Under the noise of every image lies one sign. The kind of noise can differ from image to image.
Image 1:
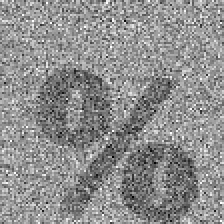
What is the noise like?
low rank plus noise
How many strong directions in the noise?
five to eight
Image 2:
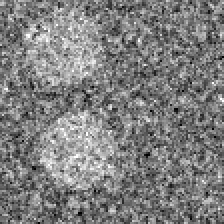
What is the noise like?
blotchy
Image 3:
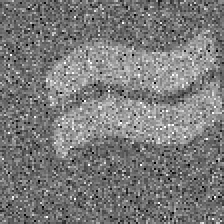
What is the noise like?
heavy tails
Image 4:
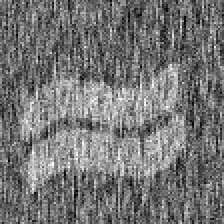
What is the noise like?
streaked along the columns
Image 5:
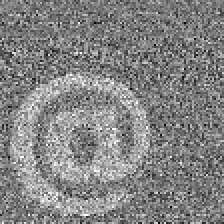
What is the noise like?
rows of uneven size
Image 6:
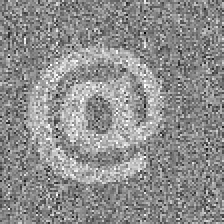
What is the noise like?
columns of uneven size
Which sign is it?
at sign
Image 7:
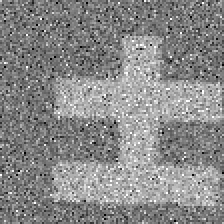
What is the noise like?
heavy tails
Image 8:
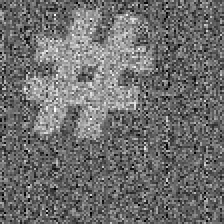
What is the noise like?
columns of uneven size
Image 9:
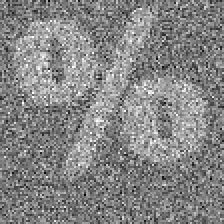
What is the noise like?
low rank plus noise
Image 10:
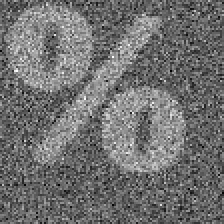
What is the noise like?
low rank plus noise
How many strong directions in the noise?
three or four
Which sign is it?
percent sign
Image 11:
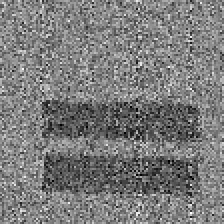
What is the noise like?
columns of uneven size
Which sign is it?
equals sign
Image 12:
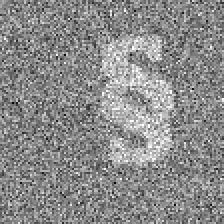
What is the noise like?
low rank plus noise
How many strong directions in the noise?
one
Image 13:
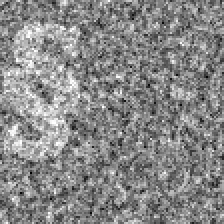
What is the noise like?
blotchy
